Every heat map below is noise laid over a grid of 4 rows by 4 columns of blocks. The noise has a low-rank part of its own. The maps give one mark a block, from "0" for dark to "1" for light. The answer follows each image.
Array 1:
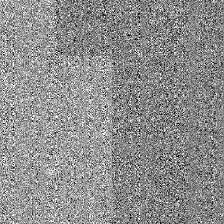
1 0 0 0
1 1 0 0
1 1 0 0
1 1 0 0
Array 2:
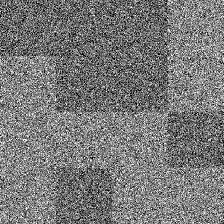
0 0 0 1
1 0 0 1
1 1 1 0
1 0 1 1
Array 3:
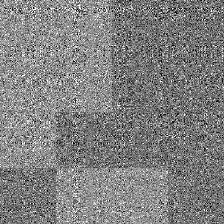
1 1 0 0
1 1 0 0
1 0 0 0
0 1 1 0
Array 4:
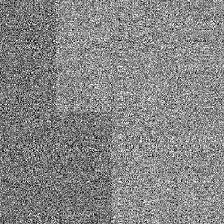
0 1 1 1
0 1 1 1
0 0 1 1
0 0 1 1
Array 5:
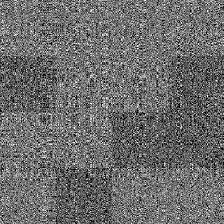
1 1 1 1
0 1 1 0
1 1 0 0
1 0 1 1
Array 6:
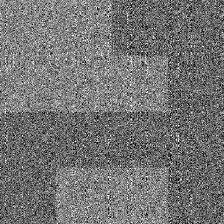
1 1 0 0
1 1 1 0
0 0 0 0
0 1 1 0
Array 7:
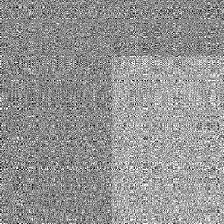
0 0 0 0
0 0 1 1
0 0 1 1
0 0 1 1
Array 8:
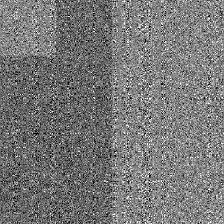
1 0 1 1
0 0 1 1
0 0 1 1
0 0 1 1
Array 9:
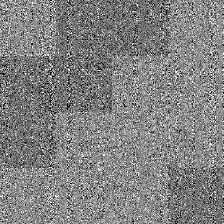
1 0 0 1
0 0 1 1
0 1 1 1
1 1 1 0
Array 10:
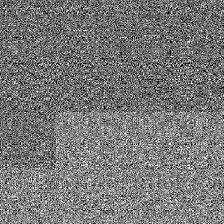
0 0 0 0
0 0 0 0
0 1 1 1
1 1 1 1
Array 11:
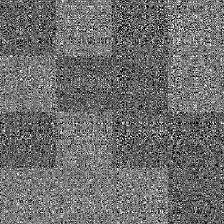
0 1 0 1
1 0 0 1
0 1 0 0
1 1 1 0
